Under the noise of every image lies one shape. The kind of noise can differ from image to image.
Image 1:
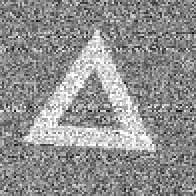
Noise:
rows of uneven size
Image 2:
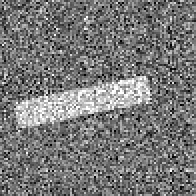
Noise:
low rank plus noise
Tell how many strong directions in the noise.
five to eight
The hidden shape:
bar
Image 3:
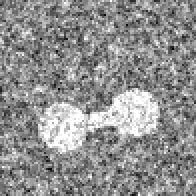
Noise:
blotchy
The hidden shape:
dumbbell
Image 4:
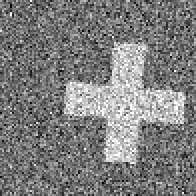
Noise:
low rank plus noise
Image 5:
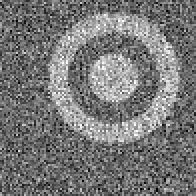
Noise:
low rank plus noise
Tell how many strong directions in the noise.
two
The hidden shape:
bullseye
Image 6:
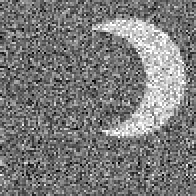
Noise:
low rank plus noise
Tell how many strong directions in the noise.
three or four
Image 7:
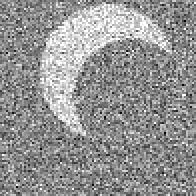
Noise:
low rank plus noise
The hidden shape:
crescent
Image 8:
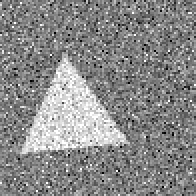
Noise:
heavy tails
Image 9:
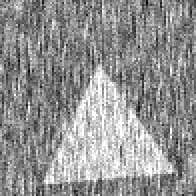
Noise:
streaked along the columns
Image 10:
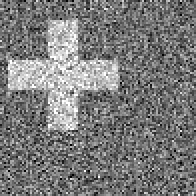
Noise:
low rank plus noise
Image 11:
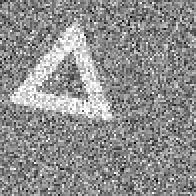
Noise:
independent entries
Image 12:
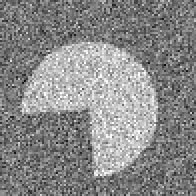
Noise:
independent entries
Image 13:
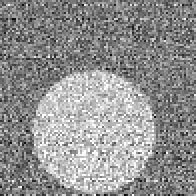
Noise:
rows of uneven size
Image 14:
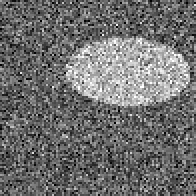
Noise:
low rank plus noise
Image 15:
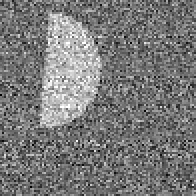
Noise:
rows of uneven size
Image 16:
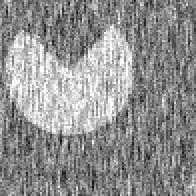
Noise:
streaked along the columns
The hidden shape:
disc with a wedge cut out
